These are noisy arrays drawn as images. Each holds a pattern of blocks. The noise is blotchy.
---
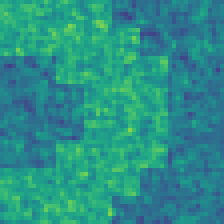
top and bottom mirror each other
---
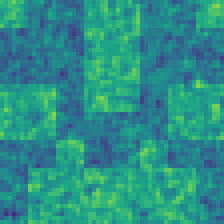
left and right mirror each other
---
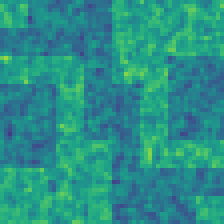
the same after a half turn
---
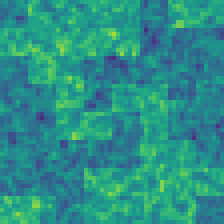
the same after a half turn
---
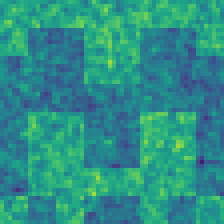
left and right mirror each other
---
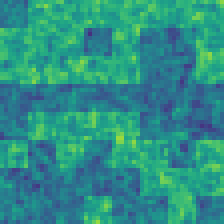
no symmetry
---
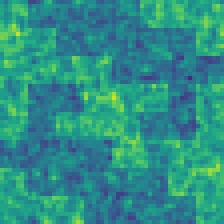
the same after a half turn
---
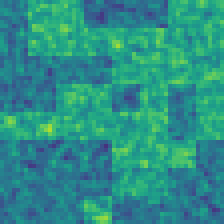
no symmetry
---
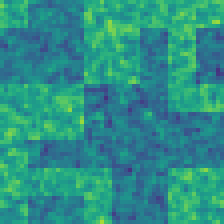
mirrored about the diagonal from the top left
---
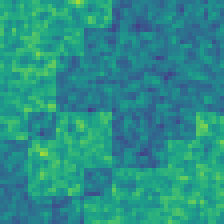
mirrored about the diagonal from the bottom left
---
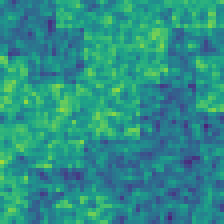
mirrored about the diagonal from the top left
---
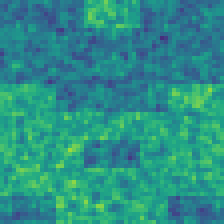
left and right mirror each other
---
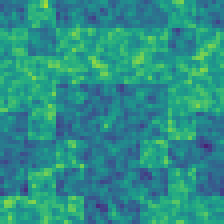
left and right mirror each other
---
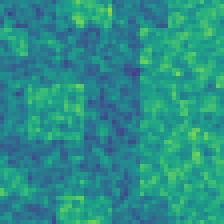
top and bottom mirror each other
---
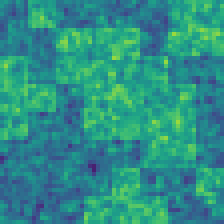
mirrored about the diagonal from the bottom left
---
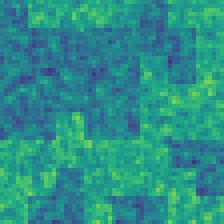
no symmetry
